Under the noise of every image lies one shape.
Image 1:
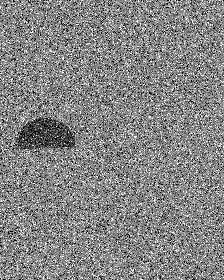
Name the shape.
half disc
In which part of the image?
middle left
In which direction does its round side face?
up
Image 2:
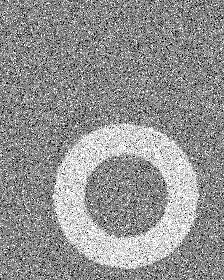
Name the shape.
ring
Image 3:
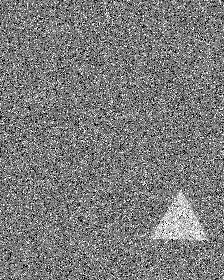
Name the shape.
triangle
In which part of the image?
bottom right
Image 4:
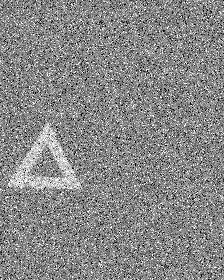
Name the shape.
triangle frame
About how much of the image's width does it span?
a third
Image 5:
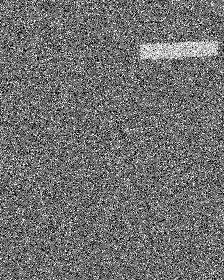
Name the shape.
bar
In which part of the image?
top right
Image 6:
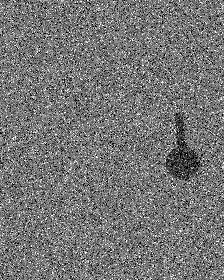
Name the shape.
lollipop
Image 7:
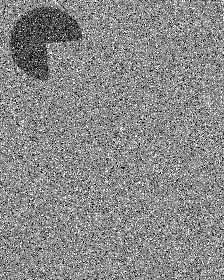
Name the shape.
disc with a wedge cut out
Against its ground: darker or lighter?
darker
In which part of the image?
top left
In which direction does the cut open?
down and right
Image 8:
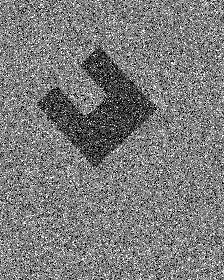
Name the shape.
square with a notch
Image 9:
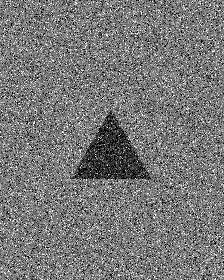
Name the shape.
triangle
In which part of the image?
centre
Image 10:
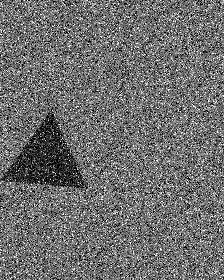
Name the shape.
triangle
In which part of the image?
middle left
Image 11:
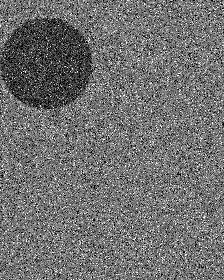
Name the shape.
disc
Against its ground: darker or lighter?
darker
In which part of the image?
top left
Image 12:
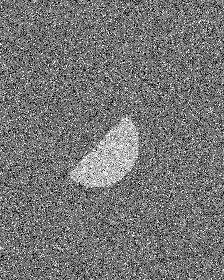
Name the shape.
half disc
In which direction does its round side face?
down and right
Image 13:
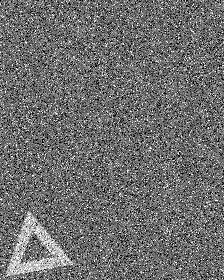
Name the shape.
triangle frame
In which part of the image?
bottom left
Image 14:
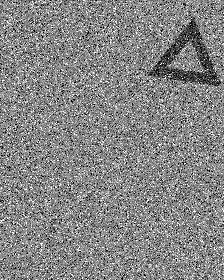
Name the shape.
triangle frame
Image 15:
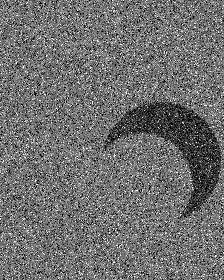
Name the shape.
crescent
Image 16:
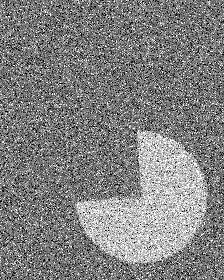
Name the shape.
disc with a wedge cut out
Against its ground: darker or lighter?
lighter
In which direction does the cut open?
up and left
